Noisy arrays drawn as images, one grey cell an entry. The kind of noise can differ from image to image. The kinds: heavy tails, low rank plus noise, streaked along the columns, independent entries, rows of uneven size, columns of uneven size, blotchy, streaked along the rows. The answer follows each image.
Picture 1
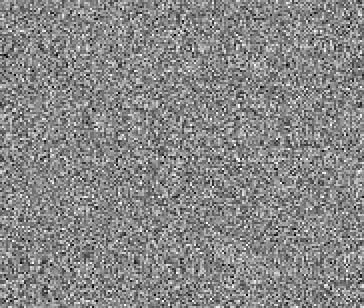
low rank plus noise
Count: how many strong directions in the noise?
five to eight
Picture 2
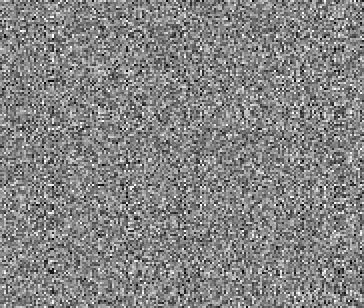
low rank plus noise
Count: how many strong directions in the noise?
one
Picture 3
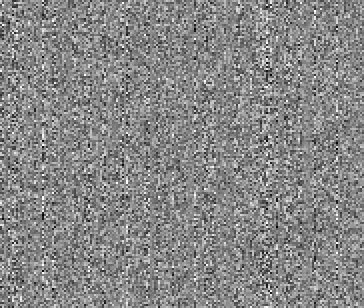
columns of uneven size
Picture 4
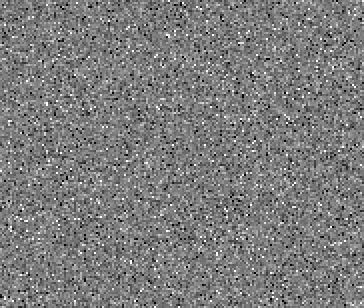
heavy tails
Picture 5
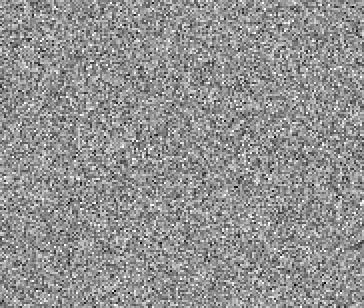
independent entries
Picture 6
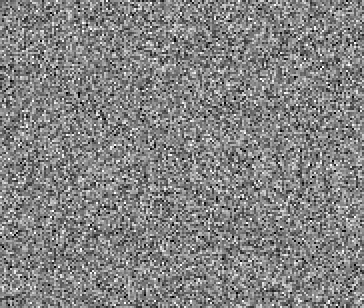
independent entries
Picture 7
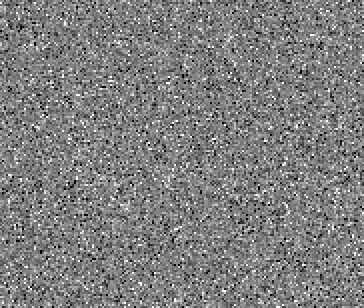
heavy tails
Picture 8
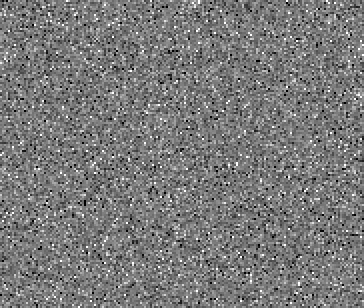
heavy tails
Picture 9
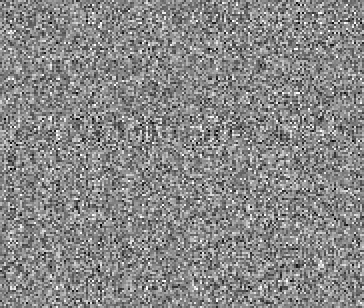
low rank plus noise
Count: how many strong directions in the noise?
three or four
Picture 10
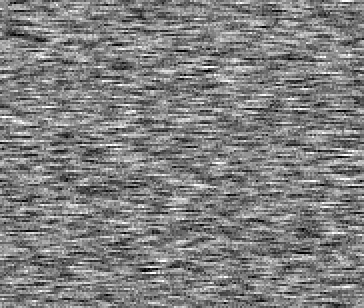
streaked along the rows
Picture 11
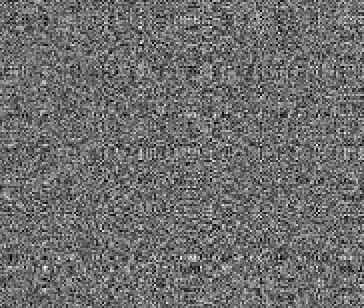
low rank plus noise
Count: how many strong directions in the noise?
two
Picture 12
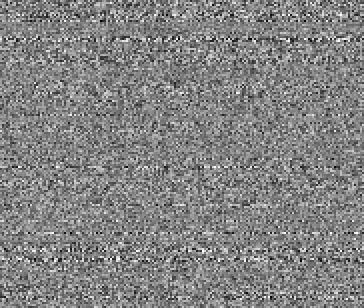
rows of uneven size
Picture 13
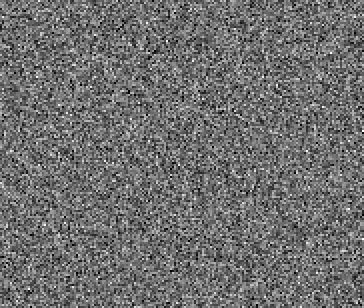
independent entries
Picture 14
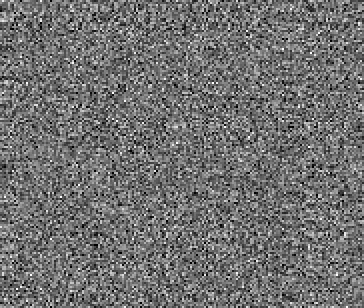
low rank plus noise
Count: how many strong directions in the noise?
one
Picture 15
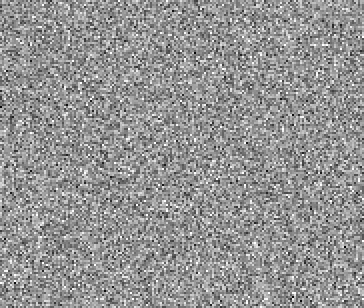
independent entries
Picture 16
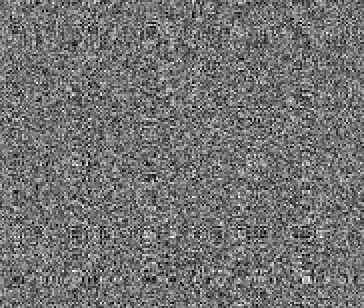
low rank plus noise
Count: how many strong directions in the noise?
two
